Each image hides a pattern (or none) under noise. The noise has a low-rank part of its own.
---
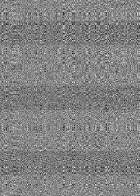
horizontal stripes
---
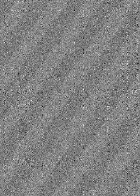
diagonal stripes
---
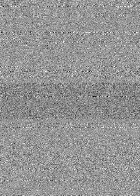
one horizontal stripe
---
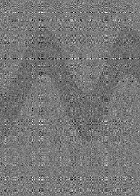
a wavy band
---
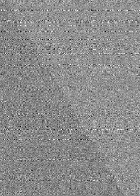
a sharp edge
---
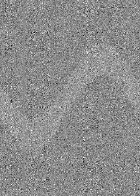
a wavy band
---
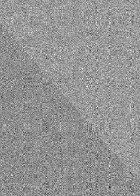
a sharp edge
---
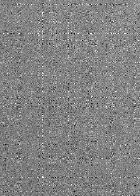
a smooth slope
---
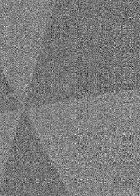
spokes from one point
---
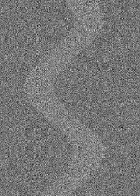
a wavy band
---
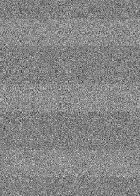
horizontal stripes
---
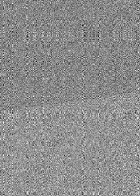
a sharp edge
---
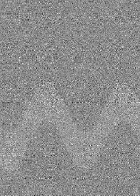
a wavy band
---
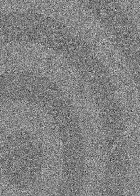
rings round one point
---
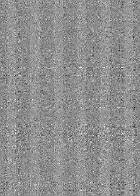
vertical stripes
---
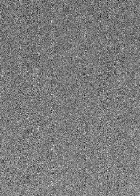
a smooth slope
